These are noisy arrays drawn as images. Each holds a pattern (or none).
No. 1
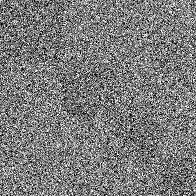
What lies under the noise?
blocks along the diagonal
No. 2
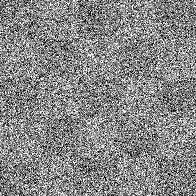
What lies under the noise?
a checkerboard
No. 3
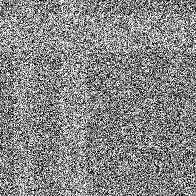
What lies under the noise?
bands of rows crossing bands of columns
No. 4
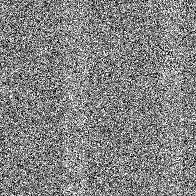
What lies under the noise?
bands of columns
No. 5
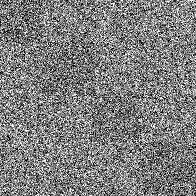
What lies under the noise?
blocks along the diagonal
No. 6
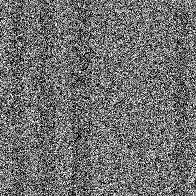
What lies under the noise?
bands of columns
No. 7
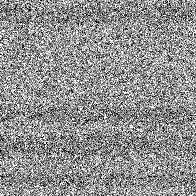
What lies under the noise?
bands of rows
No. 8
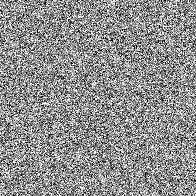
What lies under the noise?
only noise
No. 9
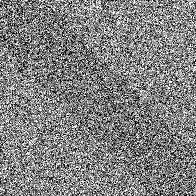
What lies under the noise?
a diagonal band
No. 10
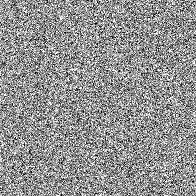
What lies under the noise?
only noise
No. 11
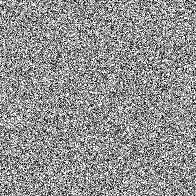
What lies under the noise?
only noise
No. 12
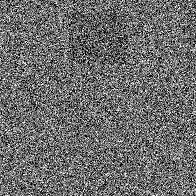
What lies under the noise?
one block
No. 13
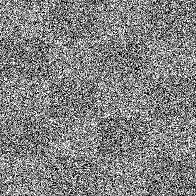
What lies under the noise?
a checkerboard
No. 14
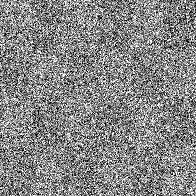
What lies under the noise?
a checkerboard
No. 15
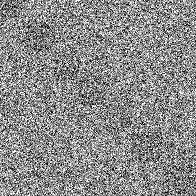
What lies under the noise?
blocks along the diagonal
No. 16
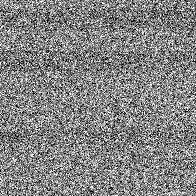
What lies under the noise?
bands of rows
